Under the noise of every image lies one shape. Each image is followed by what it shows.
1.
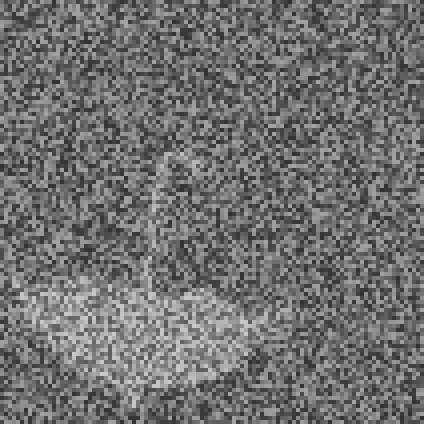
umbrella
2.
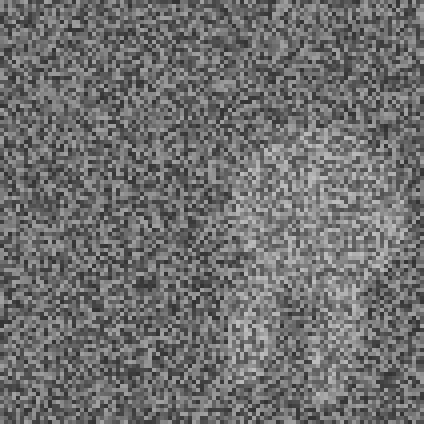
rabbit's head
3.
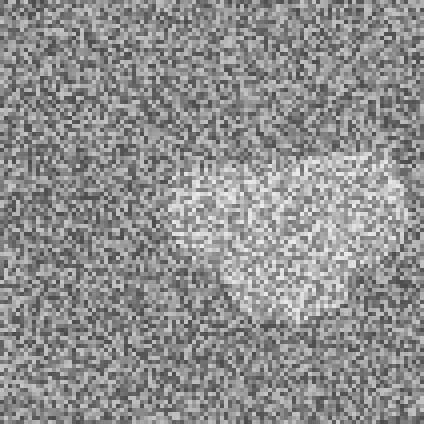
cloud
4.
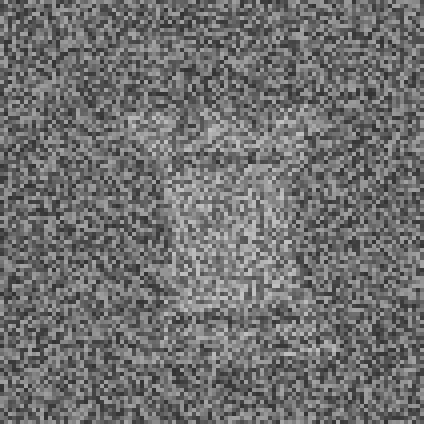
chess rook
